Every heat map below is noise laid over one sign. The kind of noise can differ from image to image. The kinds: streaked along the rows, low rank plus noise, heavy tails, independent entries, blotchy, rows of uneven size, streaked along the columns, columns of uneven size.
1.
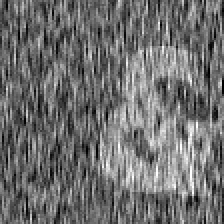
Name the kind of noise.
streaked along the columns
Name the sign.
ampersand
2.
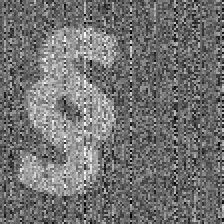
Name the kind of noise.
columns of uneven size
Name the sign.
section sign
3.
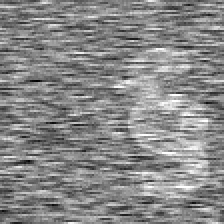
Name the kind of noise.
streaked along the rows
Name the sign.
section sign
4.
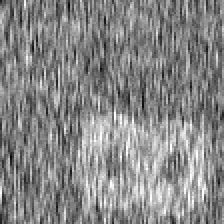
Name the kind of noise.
streaked along the columns
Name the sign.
infinity sign
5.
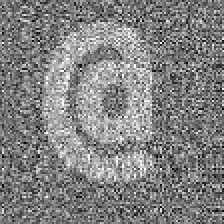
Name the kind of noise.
low rank plus noise
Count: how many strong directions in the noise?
five to eight
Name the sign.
at sign
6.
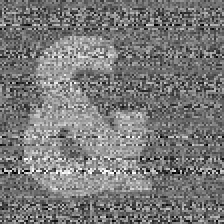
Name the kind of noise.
rows of uneven size
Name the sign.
ampersand
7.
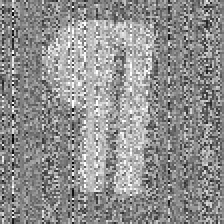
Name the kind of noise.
columns of uneven size
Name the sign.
pilcrow
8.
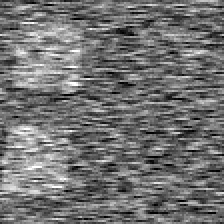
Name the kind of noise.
streaked along the rows
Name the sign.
colon
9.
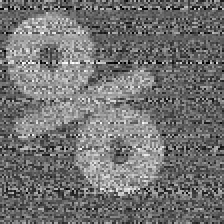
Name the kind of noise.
rows of uneven size
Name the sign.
percent sign
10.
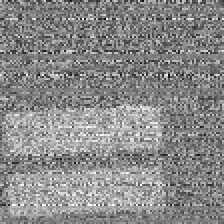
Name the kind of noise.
rows of uneven size
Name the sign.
equals sign
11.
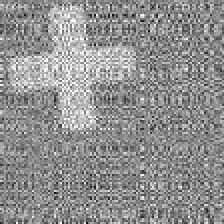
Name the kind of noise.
low rank plus noise
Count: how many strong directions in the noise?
two
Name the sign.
plus sign
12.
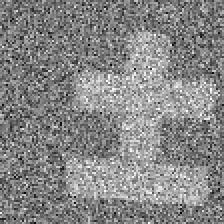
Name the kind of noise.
independent entries
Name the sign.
plus-minus sign
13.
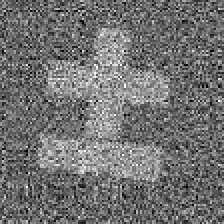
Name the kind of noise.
low rank plus noise
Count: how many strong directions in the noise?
five to eight
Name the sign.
plus-minus sign
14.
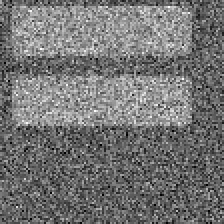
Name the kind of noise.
independent entries
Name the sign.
equals sign
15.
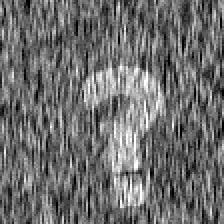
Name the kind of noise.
streaked along the columns
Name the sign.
question mark
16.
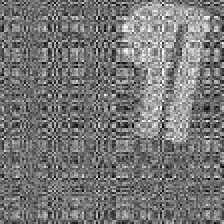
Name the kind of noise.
low rank plus noise
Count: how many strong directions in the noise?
one
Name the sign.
pilcrow
